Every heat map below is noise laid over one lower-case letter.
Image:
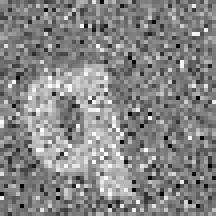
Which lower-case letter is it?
q
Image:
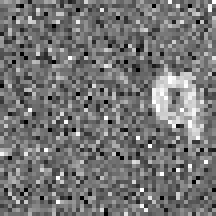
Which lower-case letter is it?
q
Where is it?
middle right
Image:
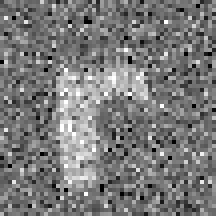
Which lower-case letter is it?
r
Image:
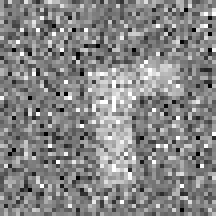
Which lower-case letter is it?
r
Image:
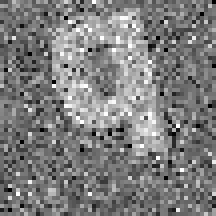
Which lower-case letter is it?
q
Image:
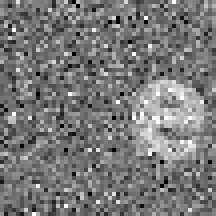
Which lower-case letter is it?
e
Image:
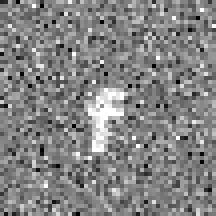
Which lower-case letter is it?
f
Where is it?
centre
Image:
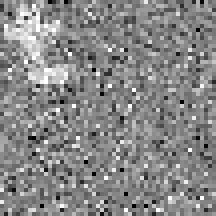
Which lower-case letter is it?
t
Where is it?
top left
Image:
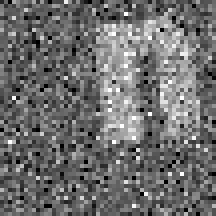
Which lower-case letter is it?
n
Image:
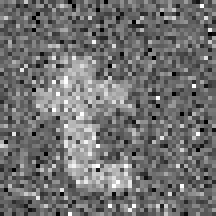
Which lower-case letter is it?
t
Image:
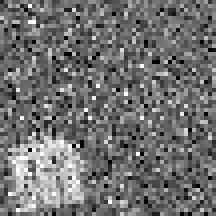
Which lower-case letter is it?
m
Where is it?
bottom left
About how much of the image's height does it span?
a third
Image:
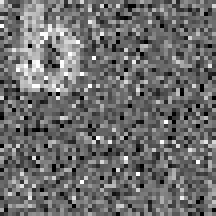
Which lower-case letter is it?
b
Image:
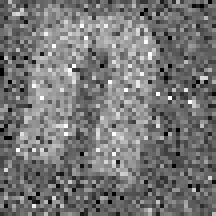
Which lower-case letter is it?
n
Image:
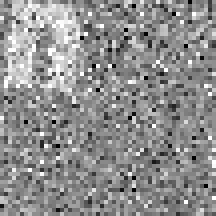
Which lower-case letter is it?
n
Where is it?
top left
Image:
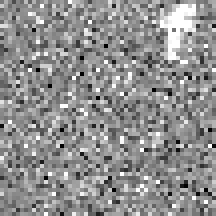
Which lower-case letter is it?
f
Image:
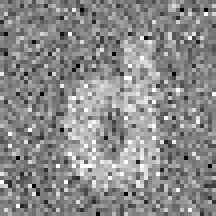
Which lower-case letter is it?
d
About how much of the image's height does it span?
two thirds
